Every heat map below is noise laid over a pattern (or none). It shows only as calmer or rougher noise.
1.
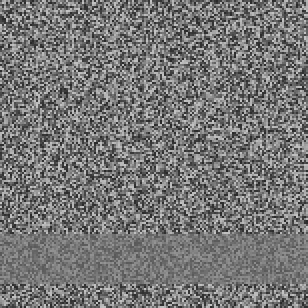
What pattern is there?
one band of rows
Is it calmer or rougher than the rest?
calmer
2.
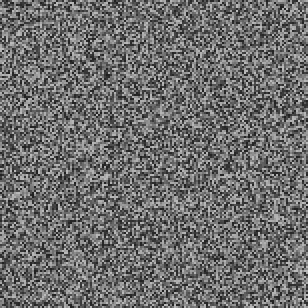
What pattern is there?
only noise
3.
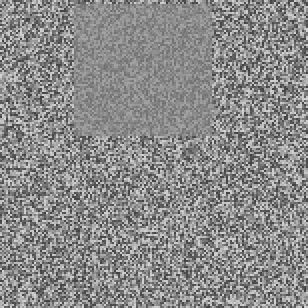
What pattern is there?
one block
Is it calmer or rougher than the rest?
calmer
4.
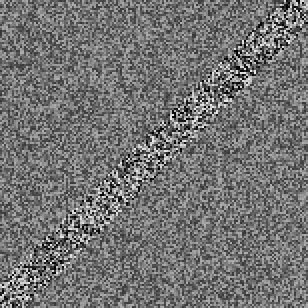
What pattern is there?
a diagonal band
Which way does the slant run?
bottom left to top right
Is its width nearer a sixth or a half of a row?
a sixth
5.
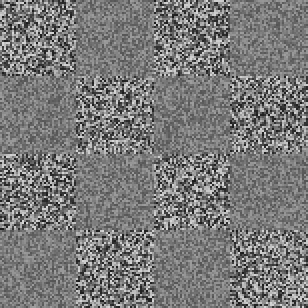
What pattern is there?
a checkerboard
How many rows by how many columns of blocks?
4 by 4
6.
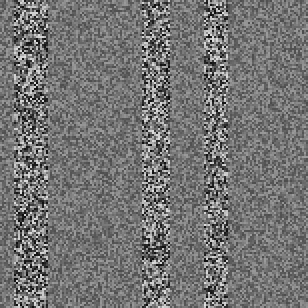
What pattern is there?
bands of columns
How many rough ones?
3
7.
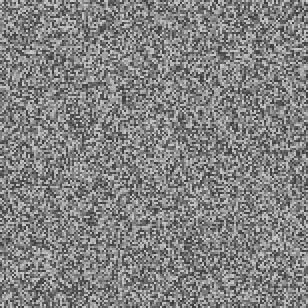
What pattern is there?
only noise
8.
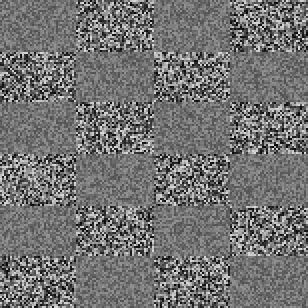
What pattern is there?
a checkerboard
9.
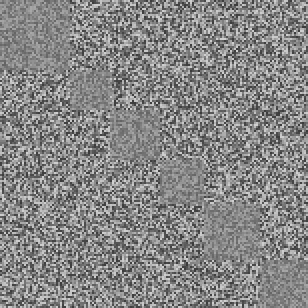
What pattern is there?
blocks along the diagonal
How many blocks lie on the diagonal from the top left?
6
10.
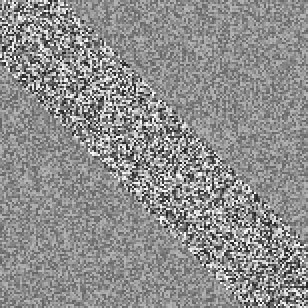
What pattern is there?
a diagonal band
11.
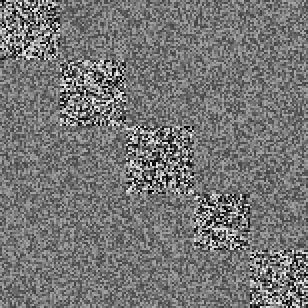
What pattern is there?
blocks along the diagonal
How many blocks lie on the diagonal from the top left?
5
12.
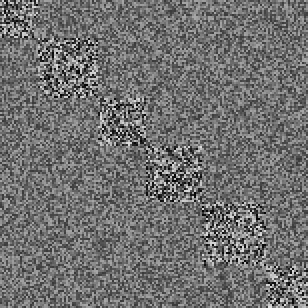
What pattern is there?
blocks along the diagonal
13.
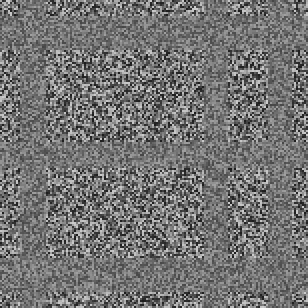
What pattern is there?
bands of rows crossing bands of columns
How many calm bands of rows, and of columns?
3 and 3
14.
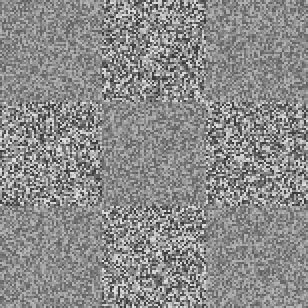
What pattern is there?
a checkerboard
